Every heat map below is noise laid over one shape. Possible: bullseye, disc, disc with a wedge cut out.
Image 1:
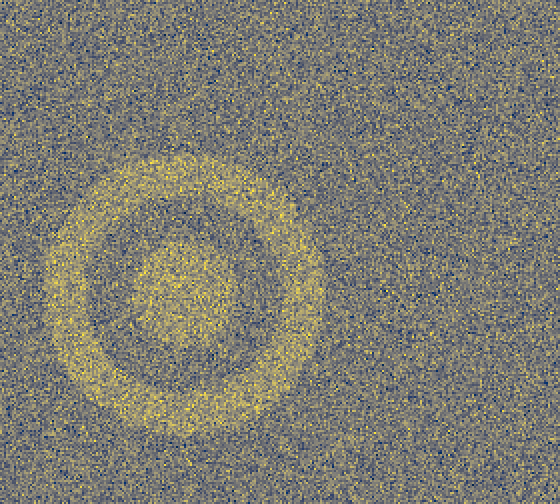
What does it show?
light bullseye
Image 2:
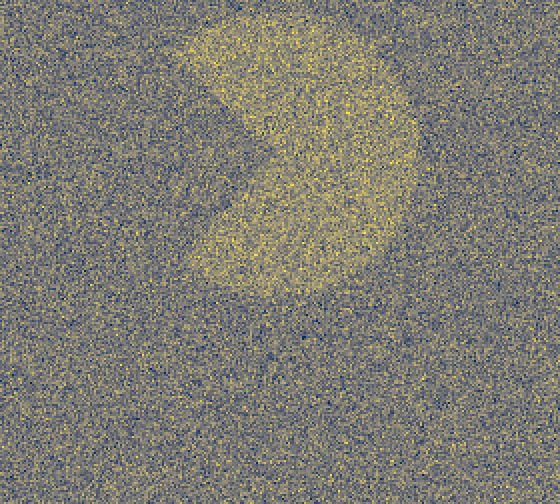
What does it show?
light disc with a wedge cut out
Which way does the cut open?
left
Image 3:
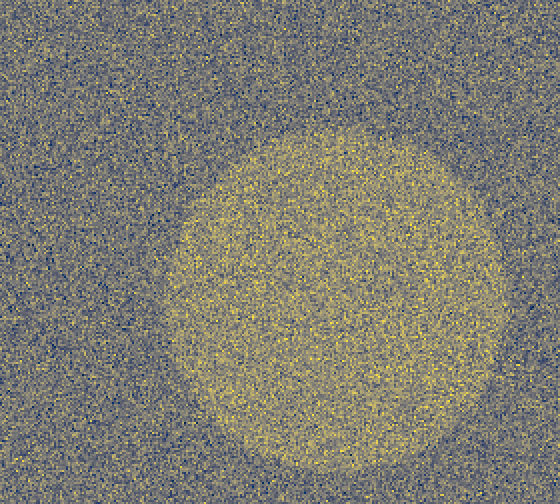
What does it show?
light disc
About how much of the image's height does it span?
two thirds
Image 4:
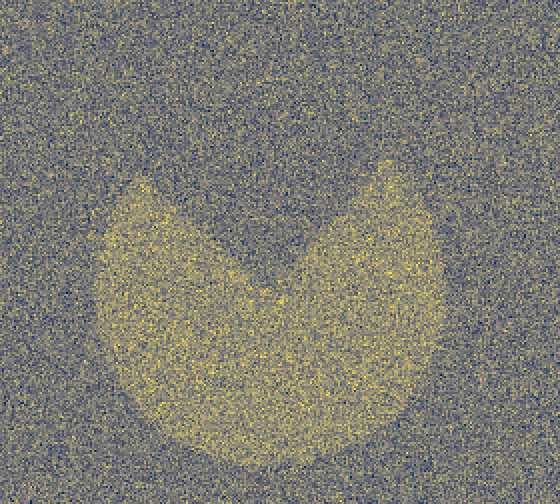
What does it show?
light disc with a wedge cut out
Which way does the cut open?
up
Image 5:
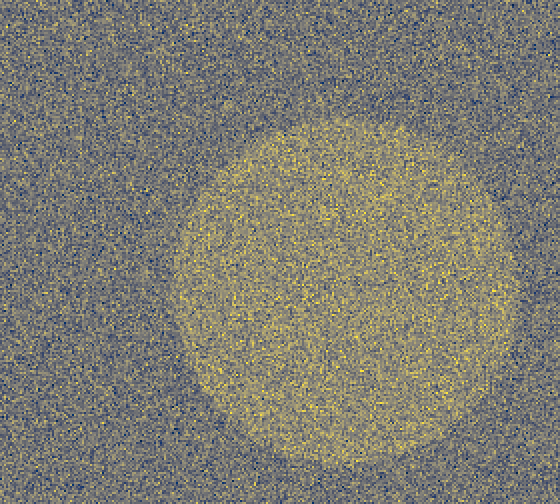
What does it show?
light disc
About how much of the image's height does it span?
two thirds
